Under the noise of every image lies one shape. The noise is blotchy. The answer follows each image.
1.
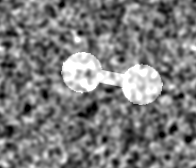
light dumbbell
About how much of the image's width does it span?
half
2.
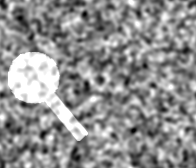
light lollipop
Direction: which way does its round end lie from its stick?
up and left
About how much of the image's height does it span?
half
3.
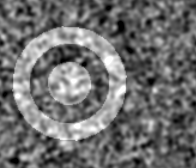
light bullseye
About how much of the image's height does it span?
two thirds
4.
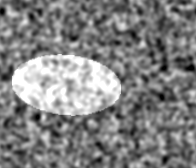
light ellipse
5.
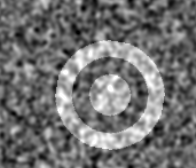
light bullseye
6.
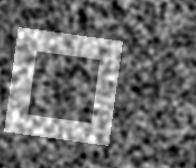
light square frame
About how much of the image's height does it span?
two thirds
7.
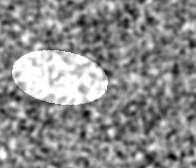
light ellipse
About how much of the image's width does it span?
half
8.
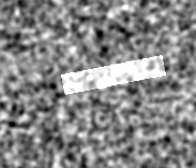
light bar
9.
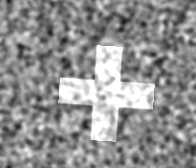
light cross
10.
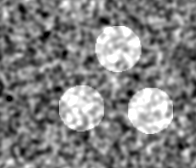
light three dots
